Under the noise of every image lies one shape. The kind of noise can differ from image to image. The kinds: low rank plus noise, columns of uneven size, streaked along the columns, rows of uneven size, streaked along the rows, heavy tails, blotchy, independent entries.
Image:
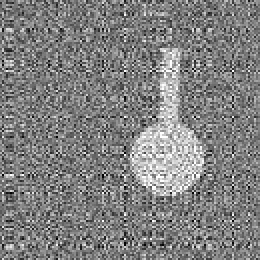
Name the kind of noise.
low rank plus noise
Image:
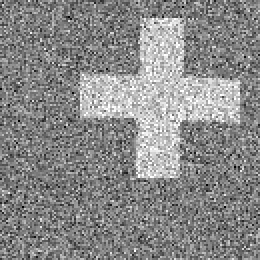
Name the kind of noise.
independent entries
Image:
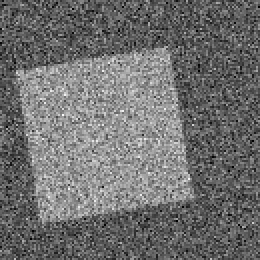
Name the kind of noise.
independent entries
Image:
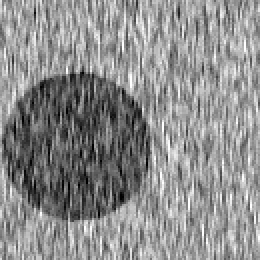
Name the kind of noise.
streaked along the columns
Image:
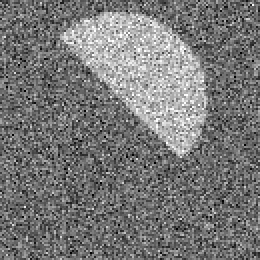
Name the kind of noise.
independent entries
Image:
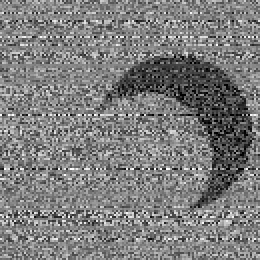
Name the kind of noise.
rows of uneven size
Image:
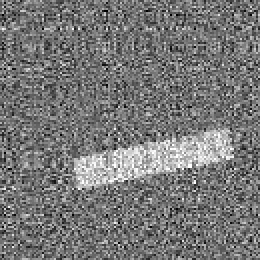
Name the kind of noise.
low rank plus noise
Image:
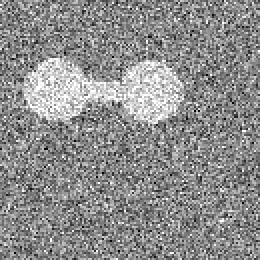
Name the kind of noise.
independent entries
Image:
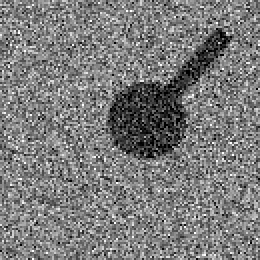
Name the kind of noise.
independent entries
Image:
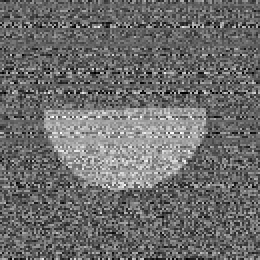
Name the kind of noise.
rows of uneven size
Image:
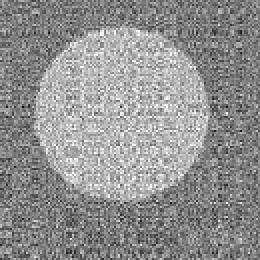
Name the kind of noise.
low rank plus noise
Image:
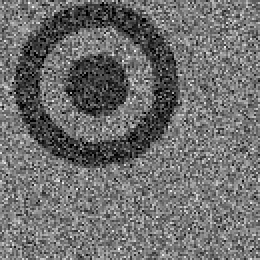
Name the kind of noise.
independent entries
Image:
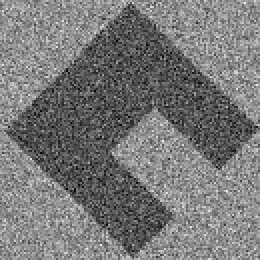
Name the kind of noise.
independent entries
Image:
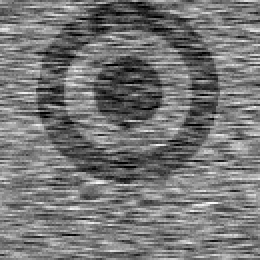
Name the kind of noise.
streaked along the rows
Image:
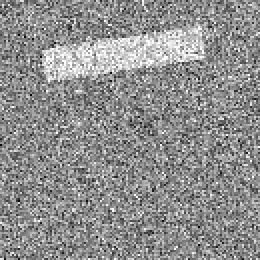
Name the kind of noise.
independent entries
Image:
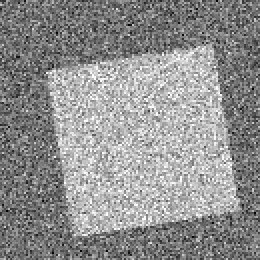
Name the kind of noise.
independent entries
